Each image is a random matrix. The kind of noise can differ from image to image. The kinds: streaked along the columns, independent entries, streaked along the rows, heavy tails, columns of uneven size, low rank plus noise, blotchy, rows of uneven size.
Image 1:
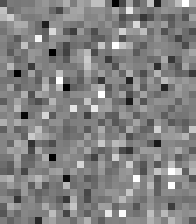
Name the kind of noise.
heavy tails
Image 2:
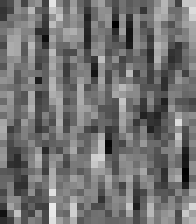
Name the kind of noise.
streaked along the columns
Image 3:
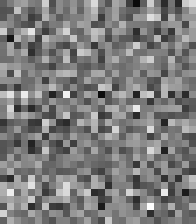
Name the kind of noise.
low rank plus noise
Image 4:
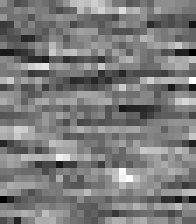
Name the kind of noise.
streaked along the rows
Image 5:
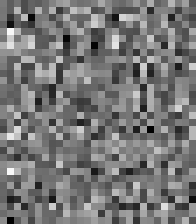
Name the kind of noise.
low rank plus noise
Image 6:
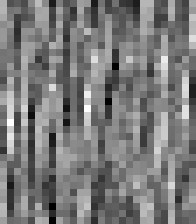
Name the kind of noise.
streaked along the columns
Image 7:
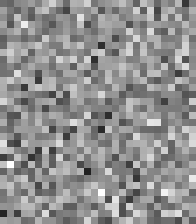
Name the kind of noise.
independent entries
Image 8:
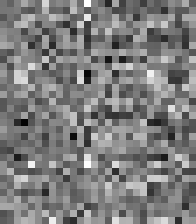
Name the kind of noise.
low rank plus noise
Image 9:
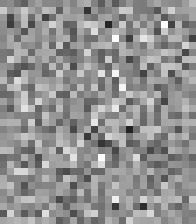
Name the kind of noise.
low rank plus noise
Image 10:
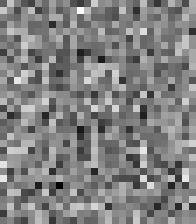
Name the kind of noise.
low rank plus noise
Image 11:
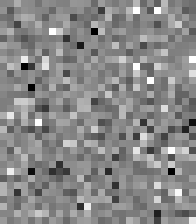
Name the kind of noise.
heavy tails
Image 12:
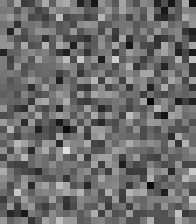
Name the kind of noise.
low rank plus noise
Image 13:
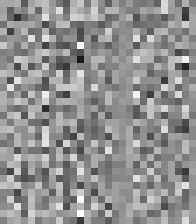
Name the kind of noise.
columns of uneven size
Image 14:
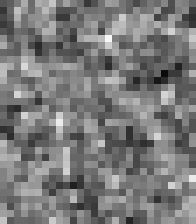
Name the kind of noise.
blotchy
